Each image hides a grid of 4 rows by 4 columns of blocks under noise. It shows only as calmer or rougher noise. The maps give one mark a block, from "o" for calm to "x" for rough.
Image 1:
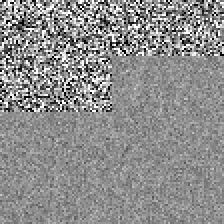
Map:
x x x x
x x o o
o o o o
o o o o
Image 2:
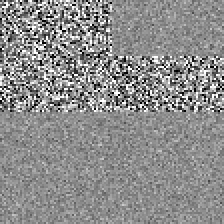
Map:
x x o o
x x x x
o o o o
o o o o
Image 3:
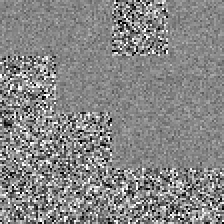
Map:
o o x o
x o o o
x x o o
x x x x
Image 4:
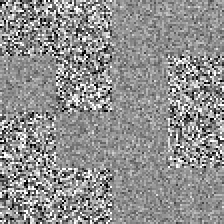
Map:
x x o o
o x o x
x o o x
x x o o
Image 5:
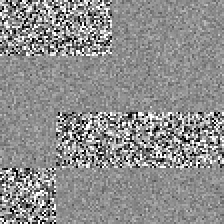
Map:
x x o o
o o o o
o x x x
x o o o
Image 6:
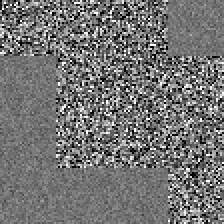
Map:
x x x o
o x x x
o x x x
o o o x
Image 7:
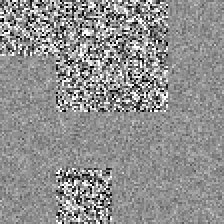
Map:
x x x o
o x x o
o o o o
o x o o
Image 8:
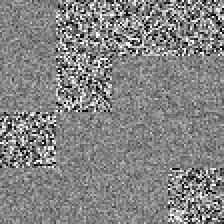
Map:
o x x x
o x o o
x o o o
o o o x
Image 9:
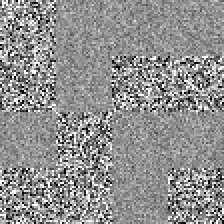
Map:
x o o o
x o x x
o x o o
x x o x
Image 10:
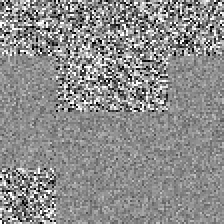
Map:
x x x x
o x x o
o o o o
x o o o
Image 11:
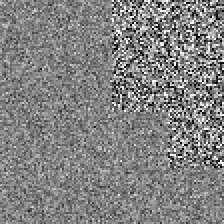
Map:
o o x x
o o x x
o o o x
o o o o
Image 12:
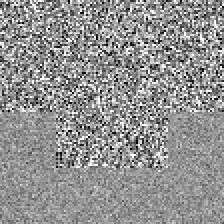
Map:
x x x x
x x x x
o x x o
o o o o
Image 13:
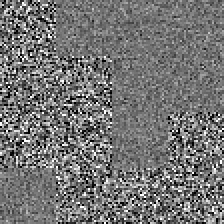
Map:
x o o o
x x o o
x x o x
o x x x
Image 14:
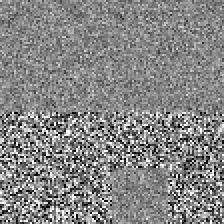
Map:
o o o o
o o o o
x x x x
x x o x
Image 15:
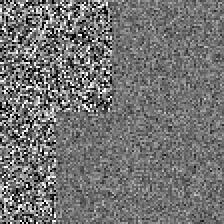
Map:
x x o o
x x o o
x o o o
x o o o
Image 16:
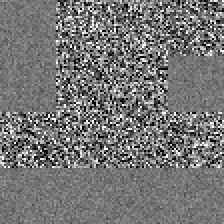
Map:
o x x x
o x x o
x x x x
o o o o
